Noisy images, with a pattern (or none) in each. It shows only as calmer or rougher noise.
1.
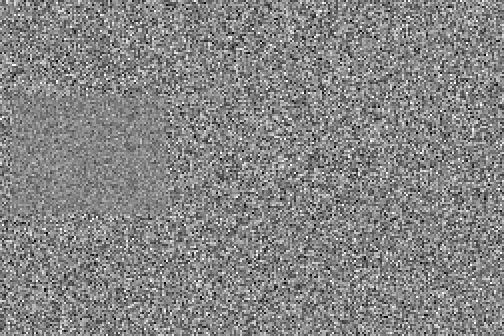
one block
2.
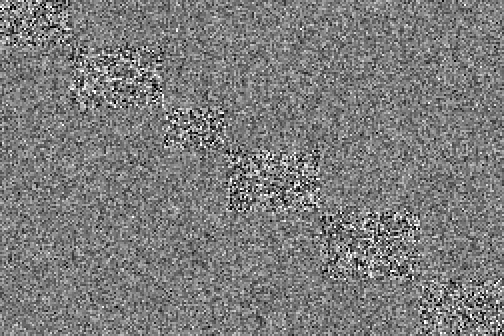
blocks along the diagonal
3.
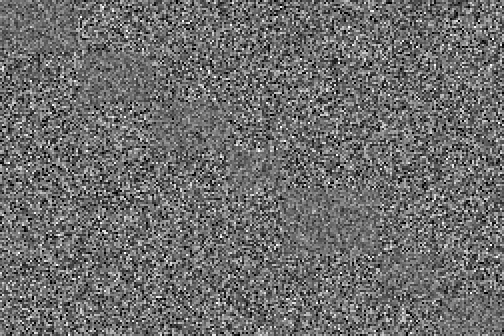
blocks along the diagonal
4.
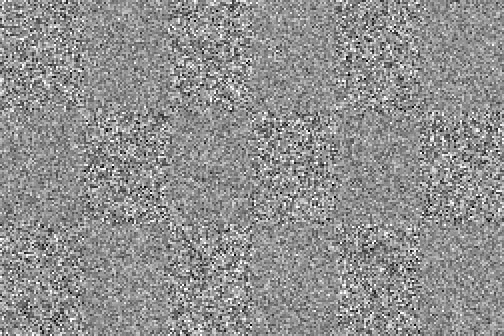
a checkerboard
